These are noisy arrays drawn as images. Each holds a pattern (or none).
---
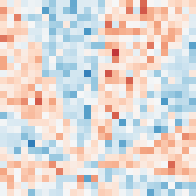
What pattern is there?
spokes from one point
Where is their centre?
bottom middle
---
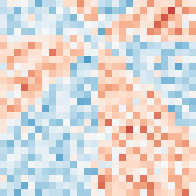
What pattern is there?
spokes from one point
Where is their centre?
top middle
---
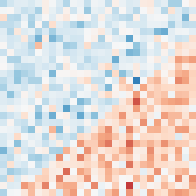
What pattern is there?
a sharp edge
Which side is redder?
bottom right
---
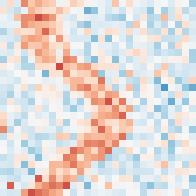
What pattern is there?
a wavy band
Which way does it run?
top to bottom
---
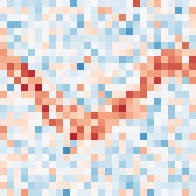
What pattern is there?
a wavy band
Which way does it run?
left to right
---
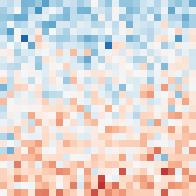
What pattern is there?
a smooth slope
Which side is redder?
bottom
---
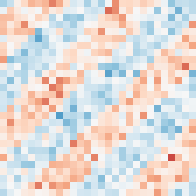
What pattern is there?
diagonal stripes
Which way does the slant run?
bottom left to top right
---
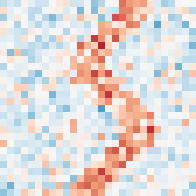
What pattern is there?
a wavy band
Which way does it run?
top to bottom
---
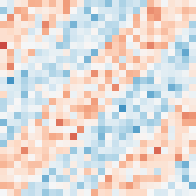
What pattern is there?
diagonal stripes
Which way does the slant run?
bottom left to top right
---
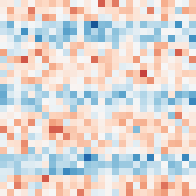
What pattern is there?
horizontal stripes
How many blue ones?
3
